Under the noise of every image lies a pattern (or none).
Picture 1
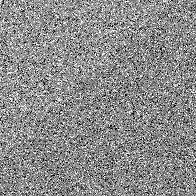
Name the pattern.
a sharp edge
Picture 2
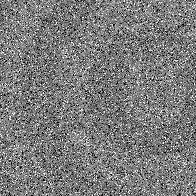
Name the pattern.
rings round one point
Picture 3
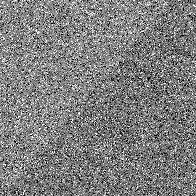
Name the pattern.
a sharp edge
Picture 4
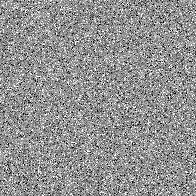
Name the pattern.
only noise
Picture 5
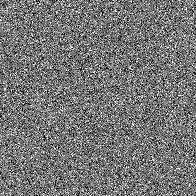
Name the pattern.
only noise
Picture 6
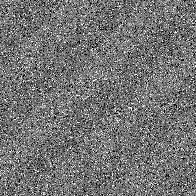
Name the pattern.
diagonal stripes
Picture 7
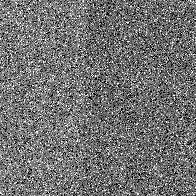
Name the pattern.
a sharp edge
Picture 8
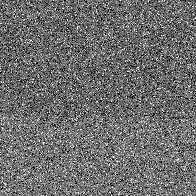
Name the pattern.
a sharp edge
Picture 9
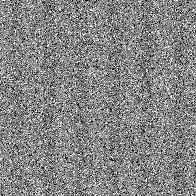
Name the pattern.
vertical stripes
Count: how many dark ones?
6
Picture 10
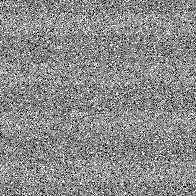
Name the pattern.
horizontal stripes
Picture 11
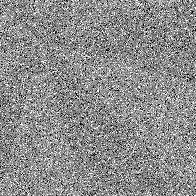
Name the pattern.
spokes from one point
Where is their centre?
top left
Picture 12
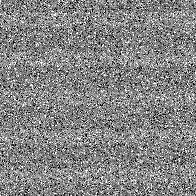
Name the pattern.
horizontal stripes
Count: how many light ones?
5
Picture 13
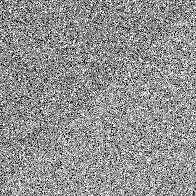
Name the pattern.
a sharp edge
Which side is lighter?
bottom right
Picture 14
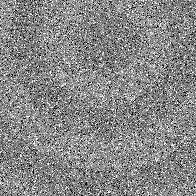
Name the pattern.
rings round one point
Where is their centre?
top middle
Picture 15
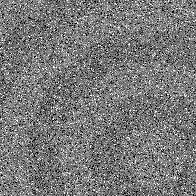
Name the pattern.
rings round one point
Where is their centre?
bottom right
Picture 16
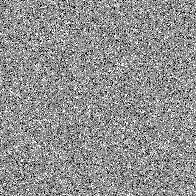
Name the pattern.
only noise
